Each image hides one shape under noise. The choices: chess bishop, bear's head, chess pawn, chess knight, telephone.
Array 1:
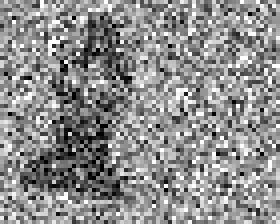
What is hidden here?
dark chess bishop
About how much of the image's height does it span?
nearly all
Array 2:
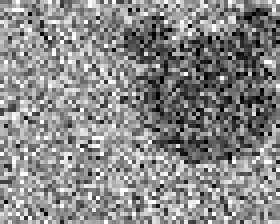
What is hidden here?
dark bear's head
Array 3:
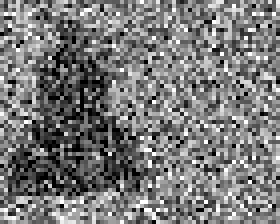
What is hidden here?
dark chess pawn
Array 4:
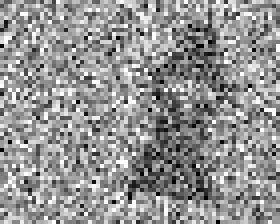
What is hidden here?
dark chess bishop
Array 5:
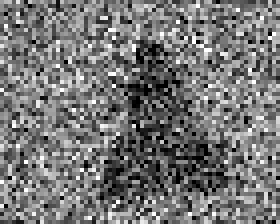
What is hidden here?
dark chess pawn
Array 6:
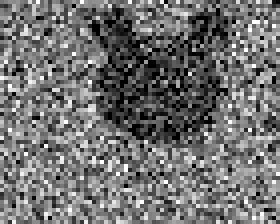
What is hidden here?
dark bear's head
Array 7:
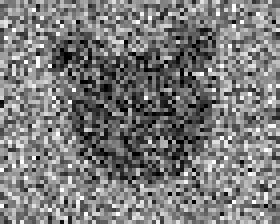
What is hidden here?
dark bear's head
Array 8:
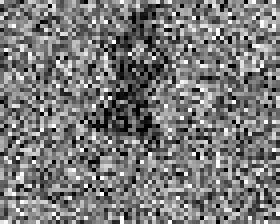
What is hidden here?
dark chess bishop
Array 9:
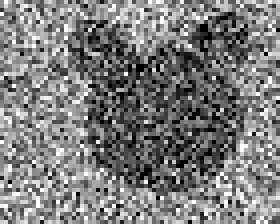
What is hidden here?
dark bear's head
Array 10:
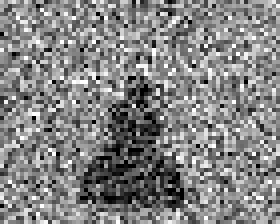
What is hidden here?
dark chess pawn
